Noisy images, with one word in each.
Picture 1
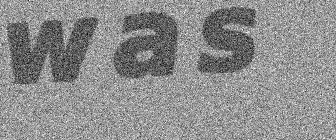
was
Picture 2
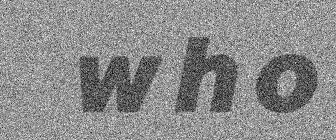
who
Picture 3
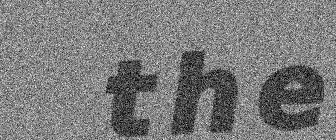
the
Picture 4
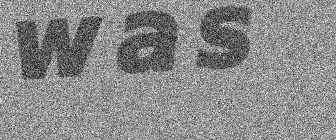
was
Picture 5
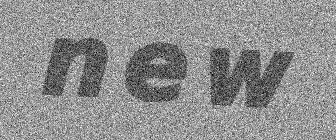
new
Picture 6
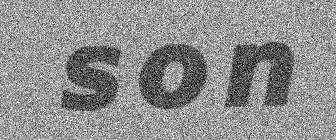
son
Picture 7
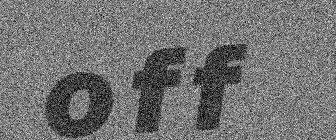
off
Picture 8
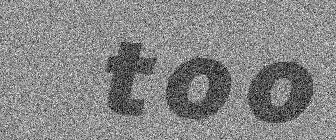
too
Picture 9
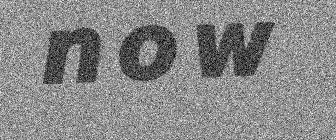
now
